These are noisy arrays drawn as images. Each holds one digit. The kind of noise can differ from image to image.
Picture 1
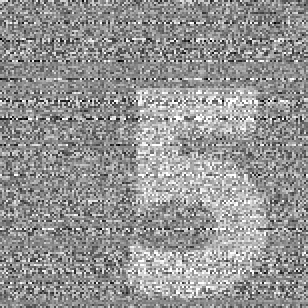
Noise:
rows of uneven size
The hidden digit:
5
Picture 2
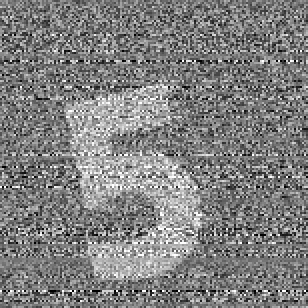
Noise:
rows of uneven size
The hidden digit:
5
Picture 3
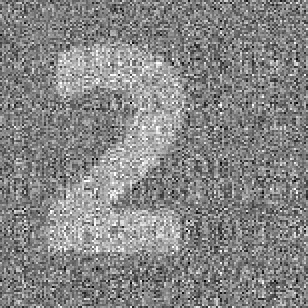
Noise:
low rank plus noise
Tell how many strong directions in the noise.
five to eight
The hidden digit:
2
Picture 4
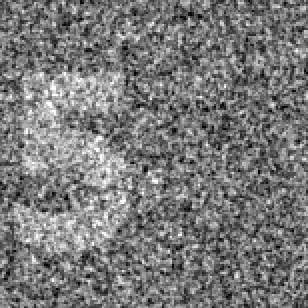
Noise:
blotchy
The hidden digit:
5
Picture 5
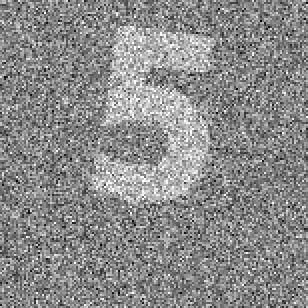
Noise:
independent entries
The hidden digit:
5
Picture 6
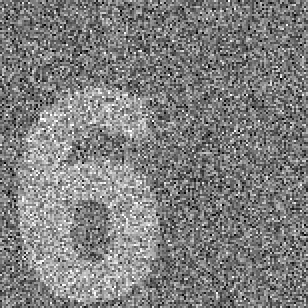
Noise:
independent entries
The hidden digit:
6
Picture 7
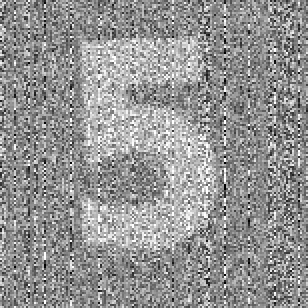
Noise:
columns of uneven size
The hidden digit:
5
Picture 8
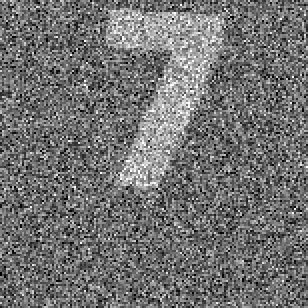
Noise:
independent entries
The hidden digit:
7
